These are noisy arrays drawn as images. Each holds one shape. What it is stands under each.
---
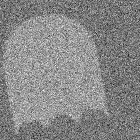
ghost
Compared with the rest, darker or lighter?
lighter
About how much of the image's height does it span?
nearly all
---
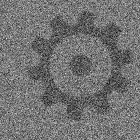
gear
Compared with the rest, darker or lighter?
darker
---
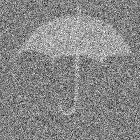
umbrella
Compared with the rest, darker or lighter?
lighter
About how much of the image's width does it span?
nearly all
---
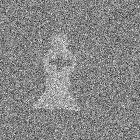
chess bishop
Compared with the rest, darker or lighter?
lighter
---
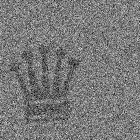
chess queen
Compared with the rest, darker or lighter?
darker
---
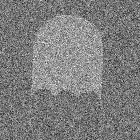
ghost
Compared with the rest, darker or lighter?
lighter
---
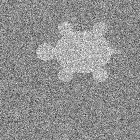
turtle
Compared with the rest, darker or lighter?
lighter
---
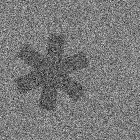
asterisk
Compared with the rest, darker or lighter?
darker
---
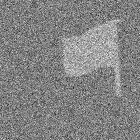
flag
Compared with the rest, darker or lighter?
lighter
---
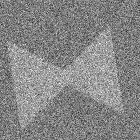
bow tie
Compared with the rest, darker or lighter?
lighter
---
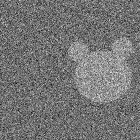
bear's head
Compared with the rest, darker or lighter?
lighter
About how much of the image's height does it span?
half
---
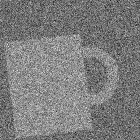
cup
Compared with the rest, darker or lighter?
lighter
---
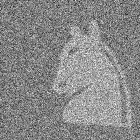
chess knight
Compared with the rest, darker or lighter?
lighter
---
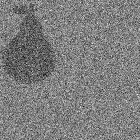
pear
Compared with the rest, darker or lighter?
darker
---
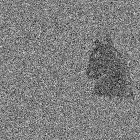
chess knight
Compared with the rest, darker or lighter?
darker
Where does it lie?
middle right
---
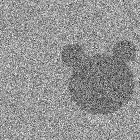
bear's head
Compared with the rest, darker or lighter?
darker
